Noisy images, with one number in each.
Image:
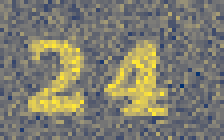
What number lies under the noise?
24
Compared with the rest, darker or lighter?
lighter
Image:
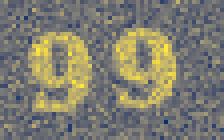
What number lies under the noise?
99
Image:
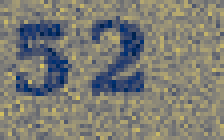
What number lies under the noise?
52
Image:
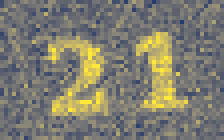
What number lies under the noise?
21
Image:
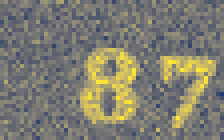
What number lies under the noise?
87
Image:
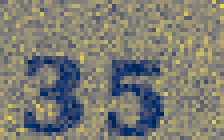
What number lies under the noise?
35
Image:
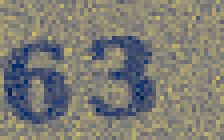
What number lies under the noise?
63
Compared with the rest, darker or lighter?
darker
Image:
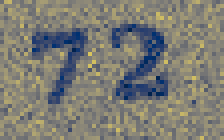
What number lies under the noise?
72
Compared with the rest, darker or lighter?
darker
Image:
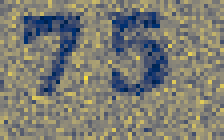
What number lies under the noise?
75
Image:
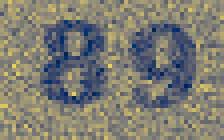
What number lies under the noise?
89
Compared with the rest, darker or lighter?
darker
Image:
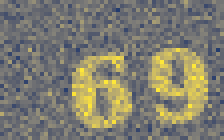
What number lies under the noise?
69
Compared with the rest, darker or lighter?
lighter
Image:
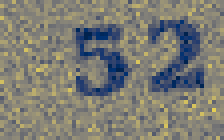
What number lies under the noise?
52
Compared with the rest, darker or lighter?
darker
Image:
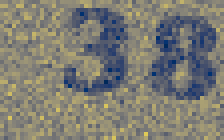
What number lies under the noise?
38
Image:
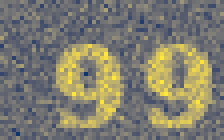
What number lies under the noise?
99
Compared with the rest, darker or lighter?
lighter
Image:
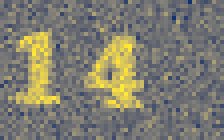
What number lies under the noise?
14
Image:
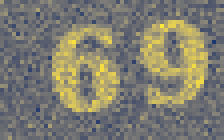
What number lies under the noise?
69
